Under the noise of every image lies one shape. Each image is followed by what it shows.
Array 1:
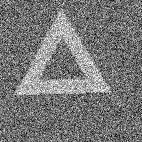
triangle frame
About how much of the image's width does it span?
two thirds
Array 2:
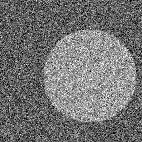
disc
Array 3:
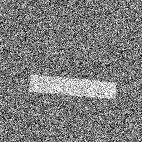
bar
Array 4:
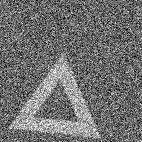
triangle frame
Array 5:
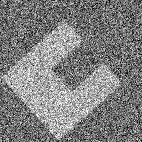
square with a notch
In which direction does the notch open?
up and right
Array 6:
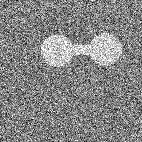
dumbbell
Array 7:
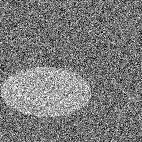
ellipse
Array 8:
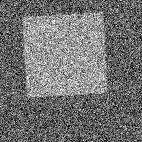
square
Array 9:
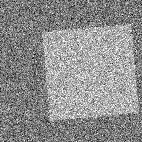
square
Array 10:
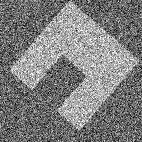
square with a notch
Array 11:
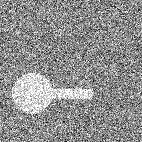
lollipop
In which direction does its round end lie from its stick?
left
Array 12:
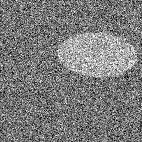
ellipse
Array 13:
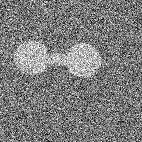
dumbbell
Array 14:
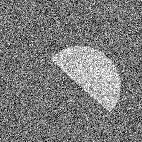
half disc
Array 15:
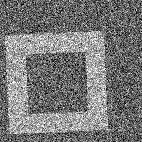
square frame
